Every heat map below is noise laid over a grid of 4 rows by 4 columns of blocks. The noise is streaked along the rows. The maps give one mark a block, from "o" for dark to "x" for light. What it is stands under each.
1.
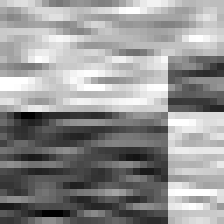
xxxx
xxxo
ooox
ooox
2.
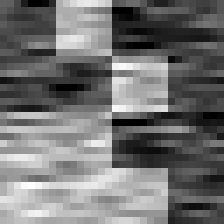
oxoo
ooxo
xxoo
xxxo
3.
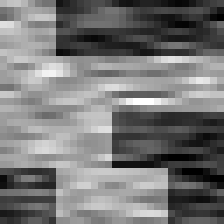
xooo
xxxx
xxoo
oxxo
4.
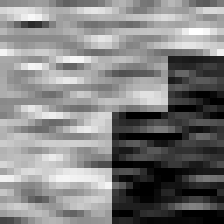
xxxx
xxxo
xxoo
xxoo
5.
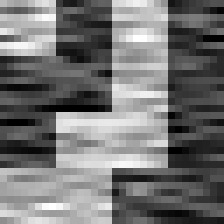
xoxo
ooxo
oxxo
xxoo
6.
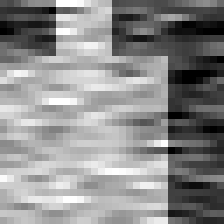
oxoo
xxxo
xxxo
xxxo
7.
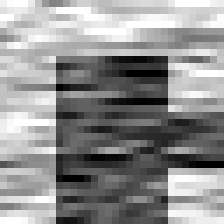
xxxx
xoox
xooo
xoox
